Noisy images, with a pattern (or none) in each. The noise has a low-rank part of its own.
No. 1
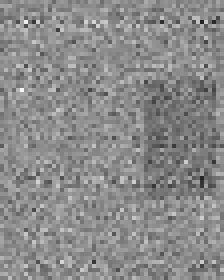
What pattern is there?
one block
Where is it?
middle right
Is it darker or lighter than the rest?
darker
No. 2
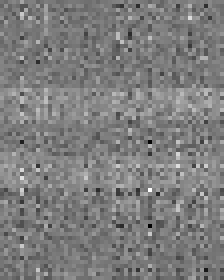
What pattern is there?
bands of rows
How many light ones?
2
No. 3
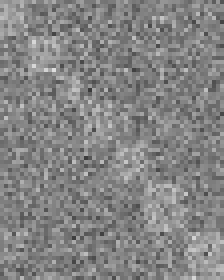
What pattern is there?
blocks along the diagonal
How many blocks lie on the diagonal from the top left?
7
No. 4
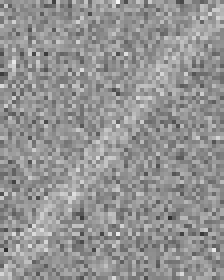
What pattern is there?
a diagonal band
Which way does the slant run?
bottom left to top right
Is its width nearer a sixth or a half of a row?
a sixth
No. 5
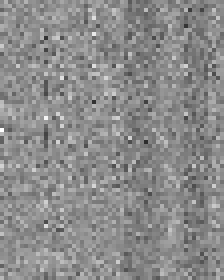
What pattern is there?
bands of columns
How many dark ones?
2
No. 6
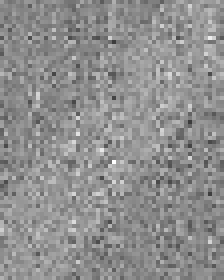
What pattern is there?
a diagonal band
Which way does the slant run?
bottom left to top right
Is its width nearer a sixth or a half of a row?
a half
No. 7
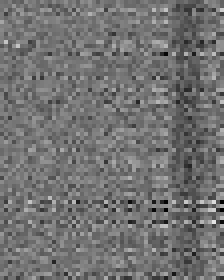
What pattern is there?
one band of columns
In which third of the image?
right
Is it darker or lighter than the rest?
darker
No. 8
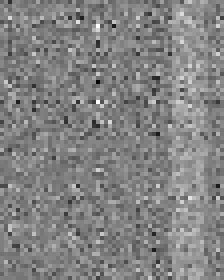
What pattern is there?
one band of columns
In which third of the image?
right
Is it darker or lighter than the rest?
lighter
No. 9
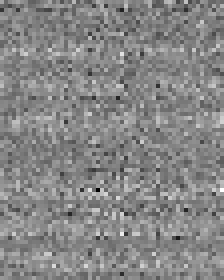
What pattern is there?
bands of rows
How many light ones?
6
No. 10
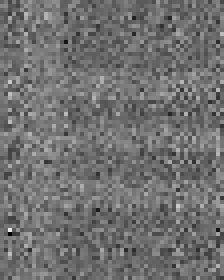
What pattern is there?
bands of rows crossing bands of columns
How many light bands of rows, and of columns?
3 and 1
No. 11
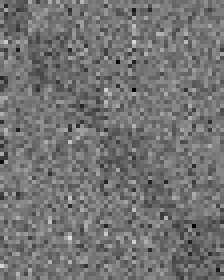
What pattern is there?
blocks along the diagonal
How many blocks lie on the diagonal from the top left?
6
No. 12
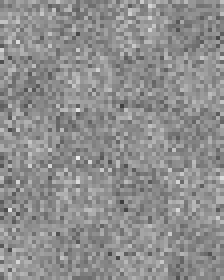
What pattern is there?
a checkerboard
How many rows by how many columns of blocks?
5 by 4
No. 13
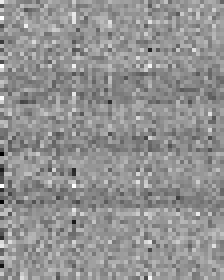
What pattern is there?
bands of rows
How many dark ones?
3
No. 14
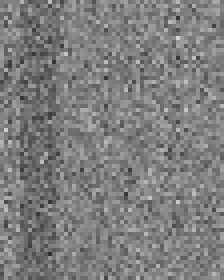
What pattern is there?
one band of columns
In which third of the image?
left
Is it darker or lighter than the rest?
darker
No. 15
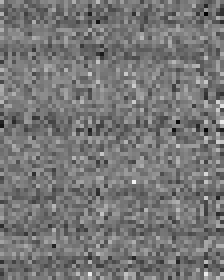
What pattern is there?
bands of rows
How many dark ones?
6
